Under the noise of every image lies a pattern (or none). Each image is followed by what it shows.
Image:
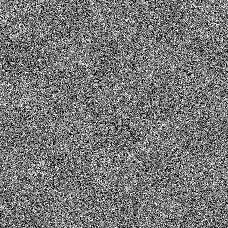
a checkerboard
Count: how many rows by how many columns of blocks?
6 by 5
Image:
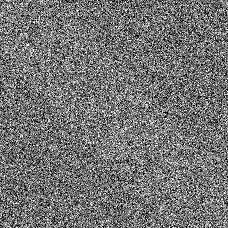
a diagonal band
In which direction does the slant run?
top left to bottom right
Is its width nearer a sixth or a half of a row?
a half
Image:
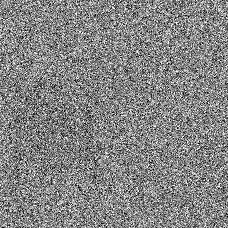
one block
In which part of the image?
middle left
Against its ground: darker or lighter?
darker
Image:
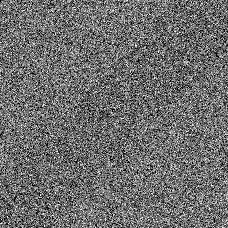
a diagonal band
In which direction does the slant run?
bottom left to top right
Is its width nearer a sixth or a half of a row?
a half
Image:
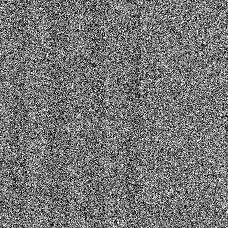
bands of columns
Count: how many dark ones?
4
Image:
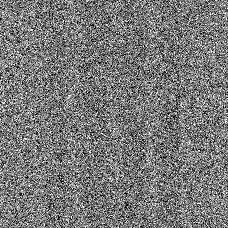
bands of columns
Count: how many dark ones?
4
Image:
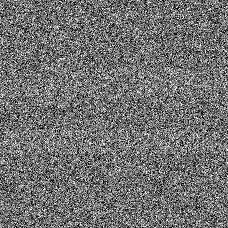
bands of rows
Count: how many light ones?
2
